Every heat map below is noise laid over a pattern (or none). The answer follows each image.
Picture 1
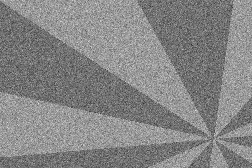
spokes from one point
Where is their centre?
bottom right
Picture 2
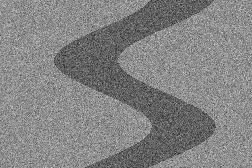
a wavy band
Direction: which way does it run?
top to bottom
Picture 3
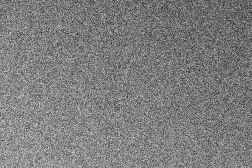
a smooth slope
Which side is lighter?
bottom left
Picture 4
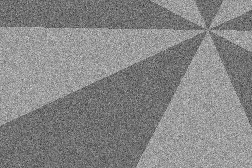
spokes from one point
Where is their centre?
top right
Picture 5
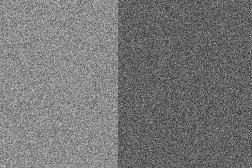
a sharp edge
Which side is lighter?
left
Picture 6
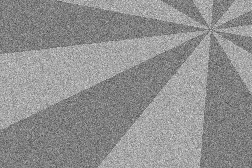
spokes from one point
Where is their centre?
top right
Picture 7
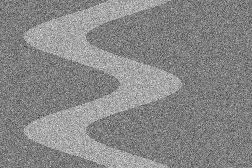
a wavy band
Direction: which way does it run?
top to bottom
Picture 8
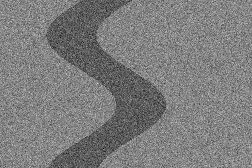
a wavy band
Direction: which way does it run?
top to bottom
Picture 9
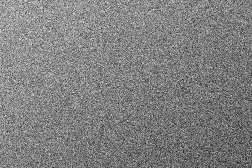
a smooth slope
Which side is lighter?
top left
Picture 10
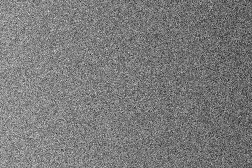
a smooth slope
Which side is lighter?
left
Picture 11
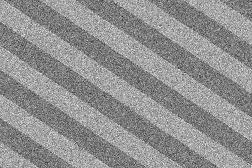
diagonal stripes
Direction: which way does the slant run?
top left to bottom right
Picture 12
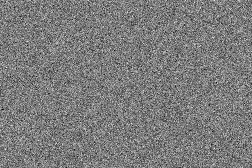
only noise
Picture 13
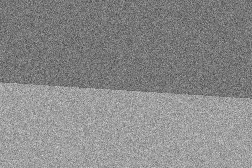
a sharp edge
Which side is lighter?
bottom
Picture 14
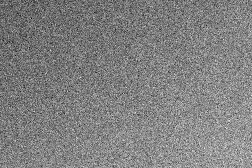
a smooth slope
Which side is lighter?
bottom right
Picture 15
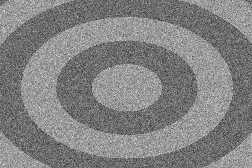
rings round one point
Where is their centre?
centre
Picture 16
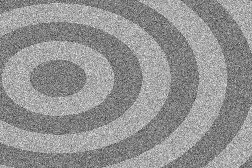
rings round one point
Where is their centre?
middle left
